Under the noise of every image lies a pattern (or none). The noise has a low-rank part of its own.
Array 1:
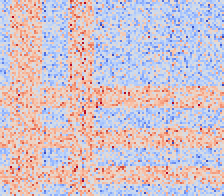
bands of rows crossing bands of columns
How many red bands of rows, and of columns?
3 and 2
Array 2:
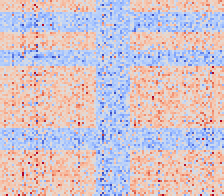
bands of rows crossing bands of columns
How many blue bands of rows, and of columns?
3 and 1
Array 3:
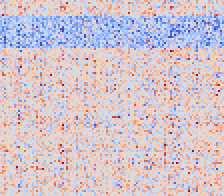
one band of rows
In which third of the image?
top
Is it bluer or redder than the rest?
bluer
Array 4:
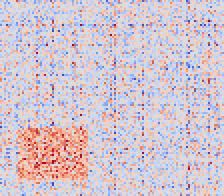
one block
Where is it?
bottom left
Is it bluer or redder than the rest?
redder
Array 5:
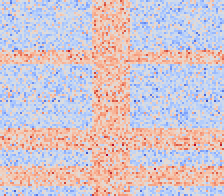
bands of rows crossing bands of columns
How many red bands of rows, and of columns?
3 and 1
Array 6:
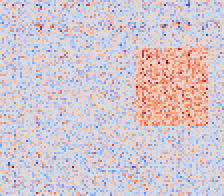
one block
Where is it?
middle right
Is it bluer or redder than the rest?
redder
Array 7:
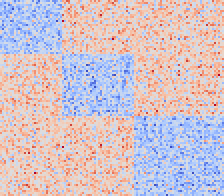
blocks along the diagonal
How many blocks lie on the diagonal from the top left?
3
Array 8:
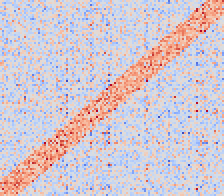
a diagonal band
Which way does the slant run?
bottom left to top right
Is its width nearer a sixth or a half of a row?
a sixth
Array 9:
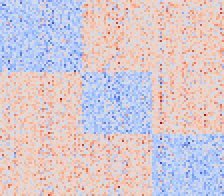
blocks along the diagonal
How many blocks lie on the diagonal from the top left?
3
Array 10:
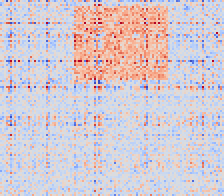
one block
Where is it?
top middle
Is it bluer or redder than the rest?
redder
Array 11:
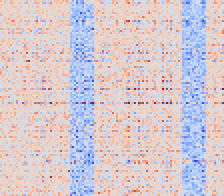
bands of columns
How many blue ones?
2
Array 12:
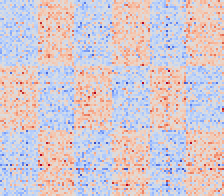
a checkerboard
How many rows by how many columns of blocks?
3 by 6
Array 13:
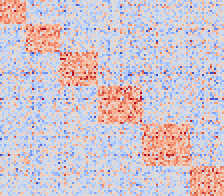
blocks along the diagonal
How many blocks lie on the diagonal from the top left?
6
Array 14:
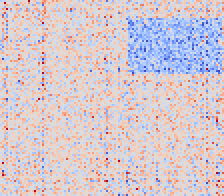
one block
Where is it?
top right
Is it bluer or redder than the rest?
bluer
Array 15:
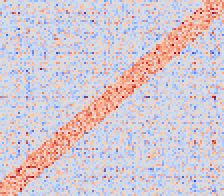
a diagonal band
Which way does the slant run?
bottom left to top right
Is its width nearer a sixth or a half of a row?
a sixth
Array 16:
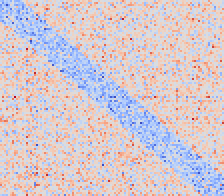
a diagonal band
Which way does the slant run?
top left to bottom right
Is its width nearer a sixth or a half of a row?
a sixth
